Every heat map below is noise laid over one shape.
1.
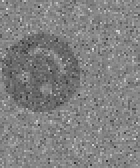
dark smiling face
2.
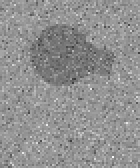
dark light bulb
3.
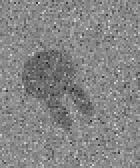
dark rabbit's head
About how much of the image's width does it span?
half
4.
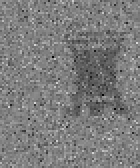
dark chess rook
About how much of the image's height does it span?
half
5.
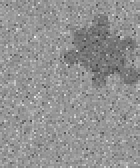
dark turtle
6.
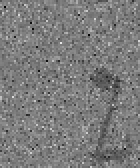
dark musical note
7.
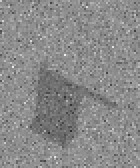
dark flag
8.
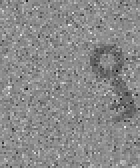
dark key
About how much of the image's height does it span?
half
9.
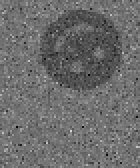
dark smiling face
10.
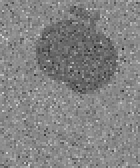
dark apple
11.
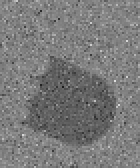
dark ghost
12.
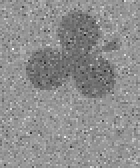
dark club
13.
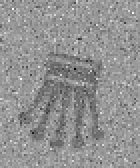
dark chess queen
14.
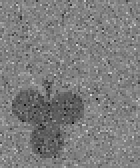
dark club
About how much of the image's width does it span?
half
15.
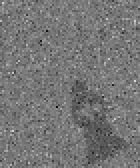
dark chess bishop
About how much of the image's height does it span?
half
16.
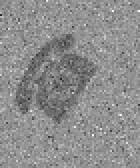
dark telephone
